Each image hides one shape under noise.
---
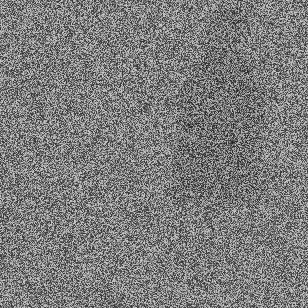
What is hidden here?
dark bottle
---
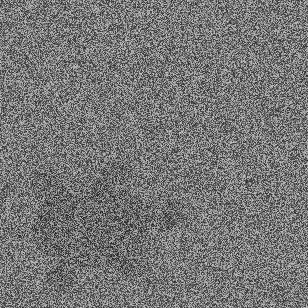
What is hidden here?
dark turtle
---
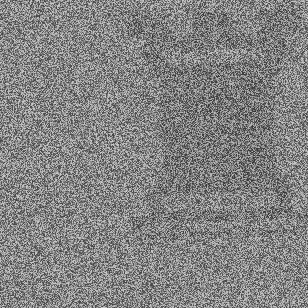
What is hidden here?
dark chess rook
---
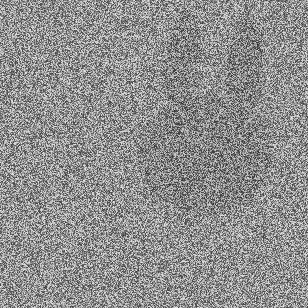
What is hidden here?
dark rabbit's head
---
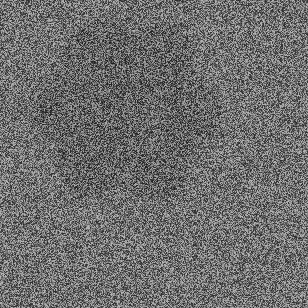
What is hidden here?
dark flower
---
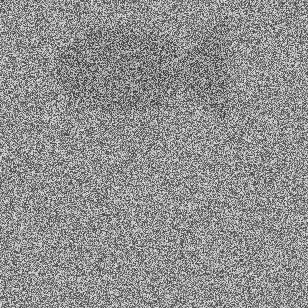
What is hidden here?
dark fish
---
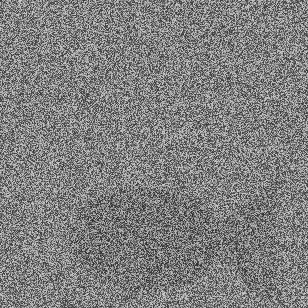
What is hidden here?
dark fish
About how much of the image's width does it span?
two thirds
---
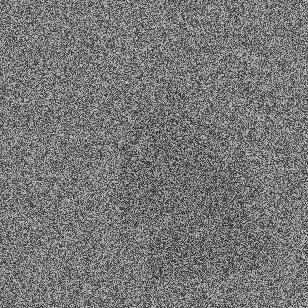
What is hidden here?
dark chess knight
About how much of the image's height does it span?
two thirds
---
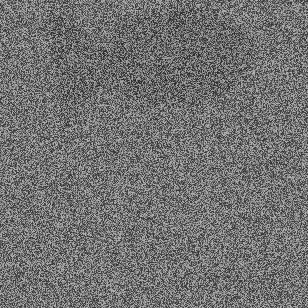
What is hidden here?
dark fish
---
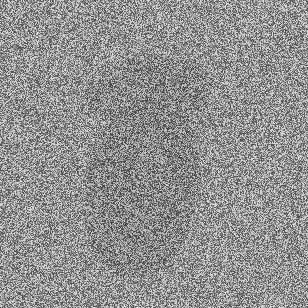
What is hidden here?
dark footprint
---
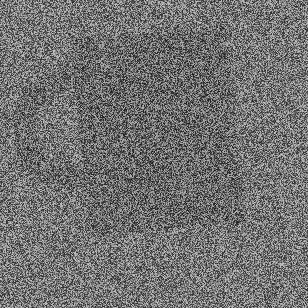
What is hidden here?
dark cup
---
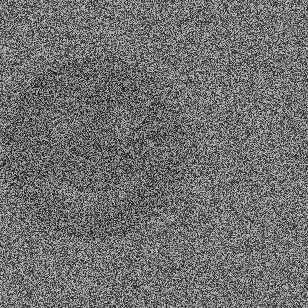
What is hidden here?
dark smiling face
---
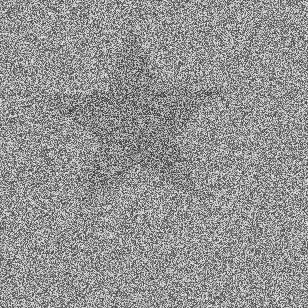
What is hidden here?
dark star
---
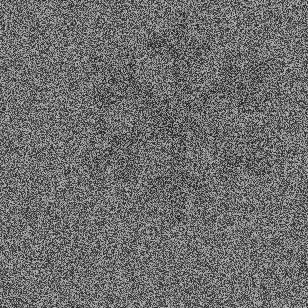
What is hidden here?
dark snowflake
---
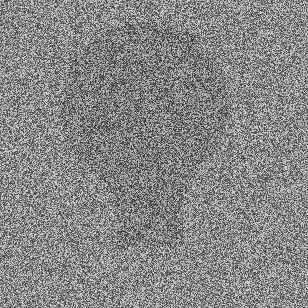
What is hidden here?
dark light bulb
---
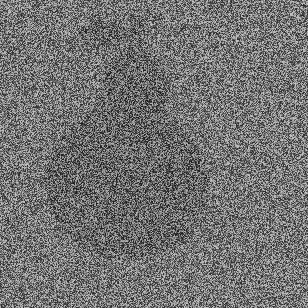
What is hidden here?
dark pear
